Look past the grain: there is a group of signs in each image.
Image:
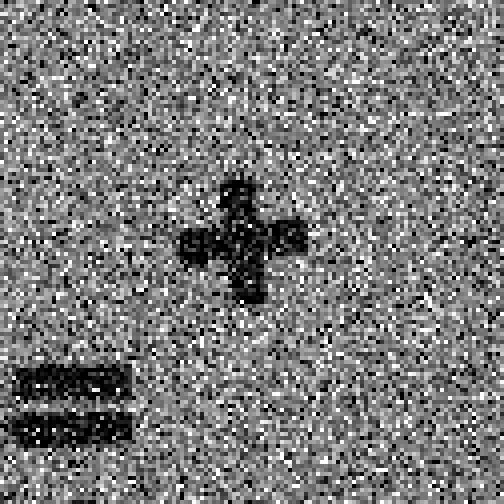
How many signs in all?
2
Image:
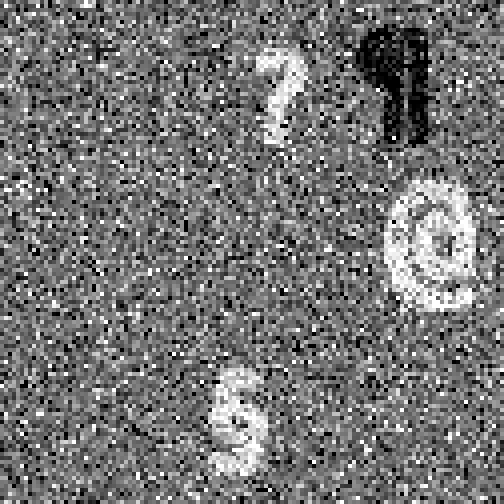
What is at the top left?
nothing
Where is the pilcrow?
top right
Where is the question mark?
top middle
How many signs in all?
4
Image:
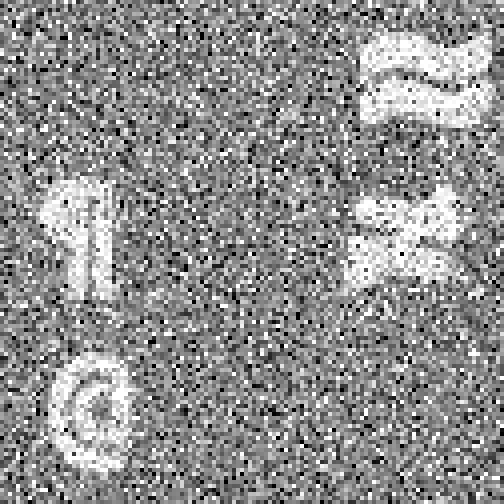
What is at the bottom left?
at sign
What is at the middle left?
pilcrow
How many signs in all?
4
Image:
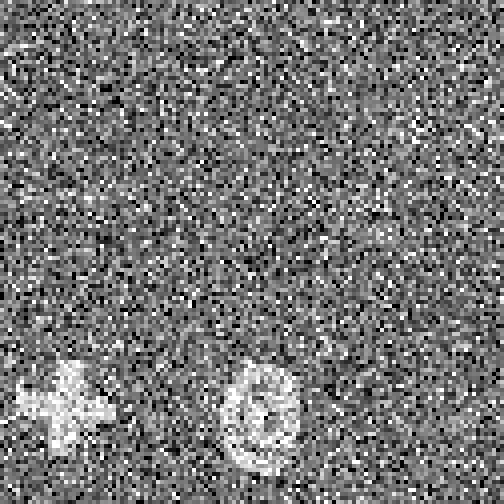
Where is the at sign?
bottom middle
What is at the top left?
nothing
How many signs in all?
2
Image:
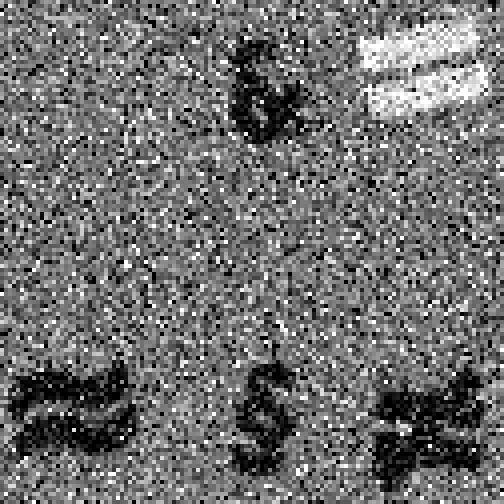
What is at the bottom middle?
section sign
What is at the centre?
nothing
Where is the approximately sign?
bottom left
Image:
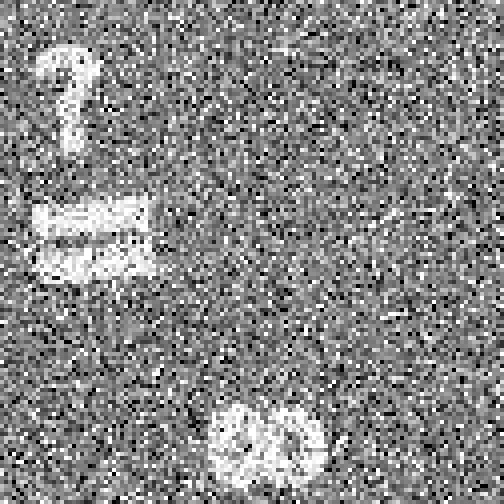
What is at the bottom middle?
infinity sign
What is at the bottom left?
nothing
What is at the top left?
question mark
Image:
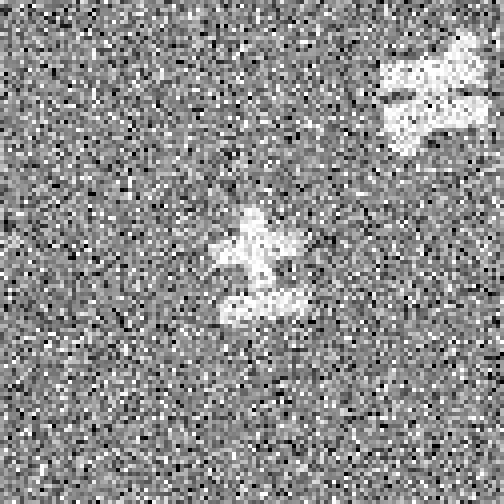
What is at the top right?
not-equal sign
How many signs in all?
2
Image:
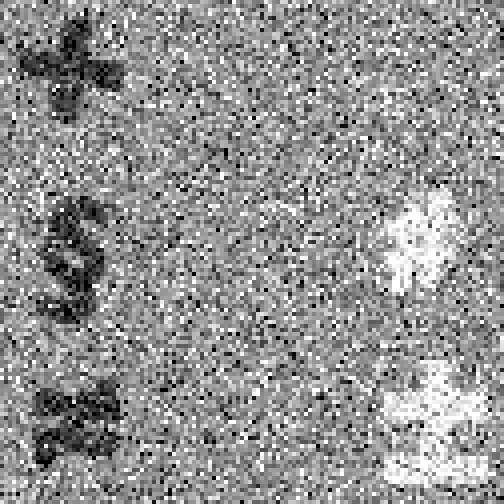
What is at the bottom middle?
nothing
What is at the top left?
plus sign
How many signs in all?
5
